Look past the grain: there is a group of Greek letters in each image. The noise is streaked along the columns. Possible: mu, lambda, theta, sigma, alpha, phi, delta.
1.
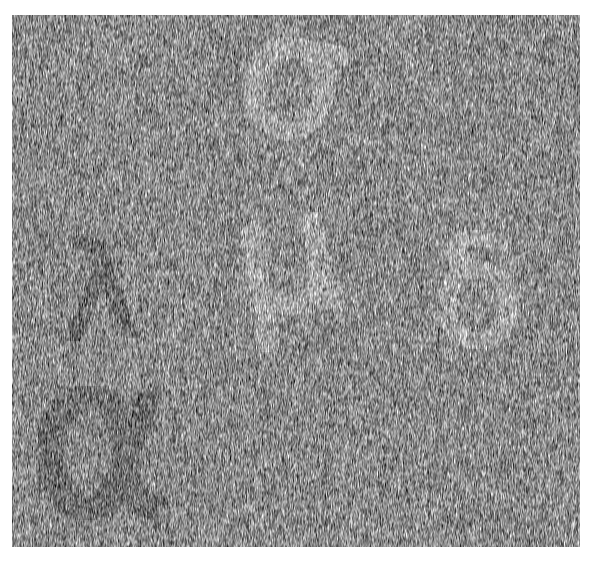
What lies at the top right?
nothing
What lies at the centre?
mu
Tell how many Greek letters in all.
5
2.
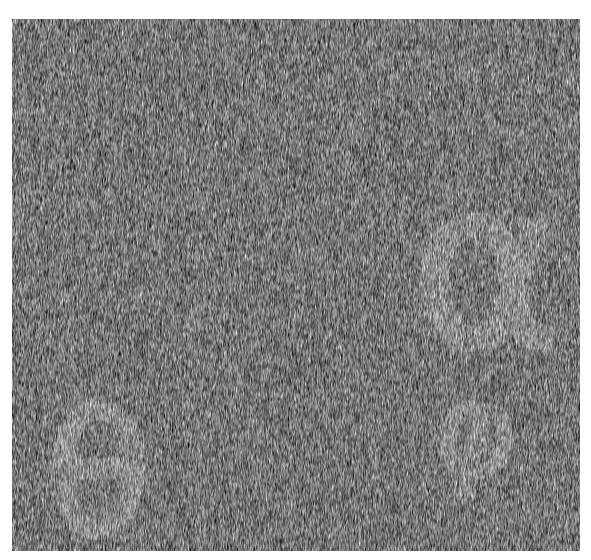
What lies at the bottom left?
theta
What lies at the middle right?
alpha
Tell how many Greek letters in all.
3
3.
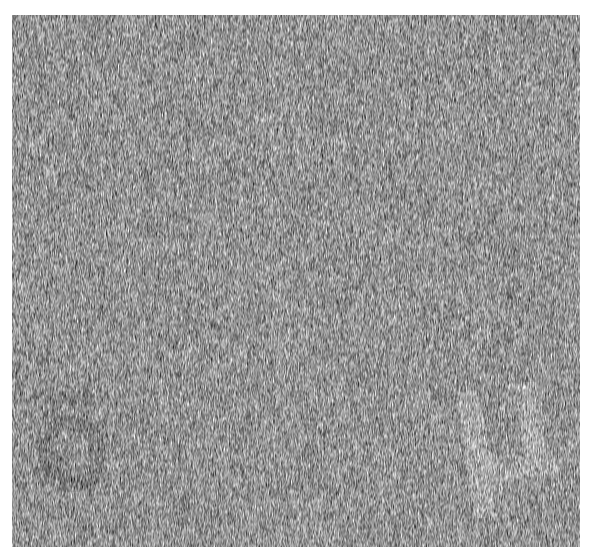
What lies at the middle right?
nothing
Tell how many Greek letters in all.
2
